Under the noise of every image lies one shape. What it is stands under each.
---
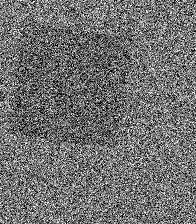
dark square
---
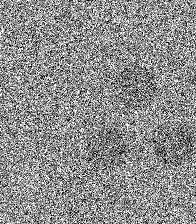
dark three dots
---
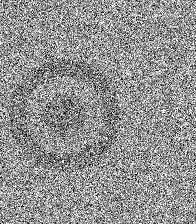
dark bullseye
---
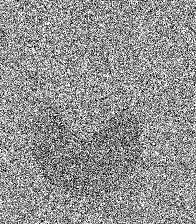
dark disc with a wedge cut out
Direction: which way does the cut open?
up
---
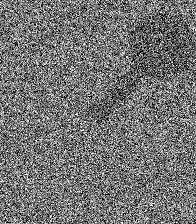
dark lollipop
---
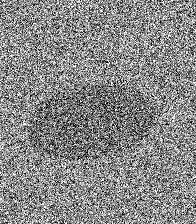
dark ellipse
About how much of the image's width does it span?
two thirds
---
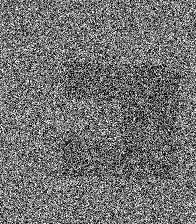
dark square with a notch
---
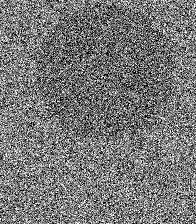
dark disc
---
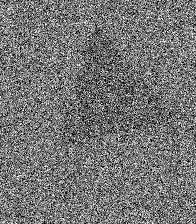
dark triangle
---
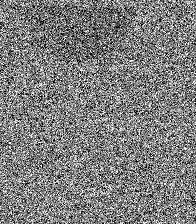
dark half disc
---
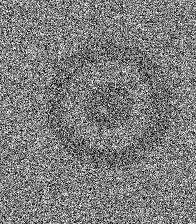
dark bullseye
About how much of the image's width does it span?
two thirds
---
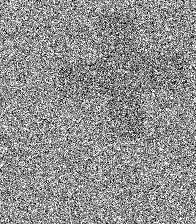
dark cross
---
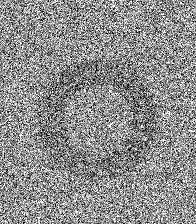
dark ring
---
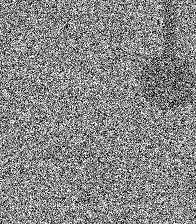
dark lollipop
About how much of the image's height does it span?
half
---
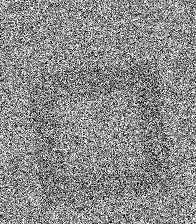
dark square frame
